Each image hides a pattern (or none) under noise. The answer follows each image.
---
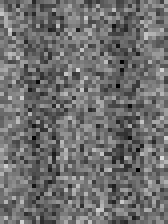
vertical stripes
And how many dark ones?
2
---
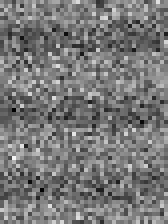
horizontal stripes
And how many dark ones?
3
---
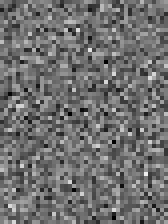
only noise
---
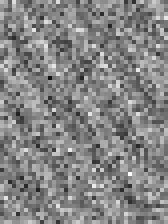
diagonal stripes
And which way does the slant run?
top left to bottom right
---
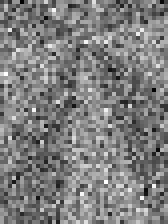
spokes from one point
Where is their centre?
top middle
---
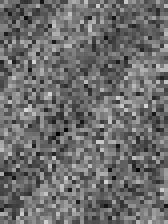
diagonal stripes
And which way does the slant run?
bottom left to top right
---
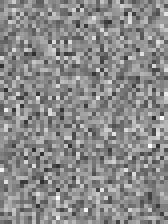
only noise
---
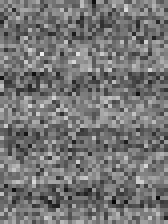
horizontal stripes
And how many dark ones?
4
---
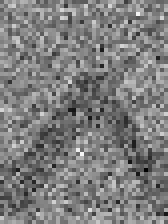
a wavy band
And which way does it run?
left to right
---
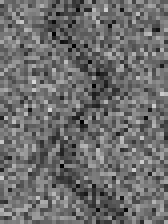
a wavy band
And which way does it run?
top to bottom
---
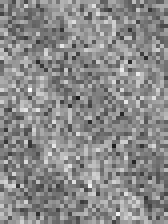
diagonal stripes
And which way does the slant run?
top left to bottom right
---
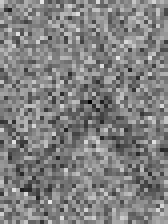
a wavy band
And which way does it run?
left to right
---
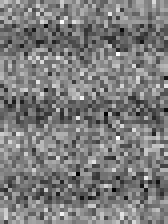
horizontal stripes
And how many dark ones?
3
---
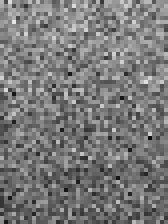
a smooth slope
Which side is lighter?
top
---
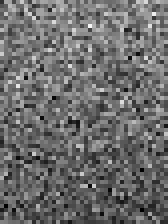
a smooth slope
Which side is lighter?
top
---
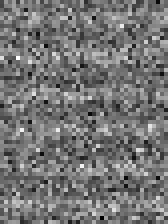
horizontal stripes
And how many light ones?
6
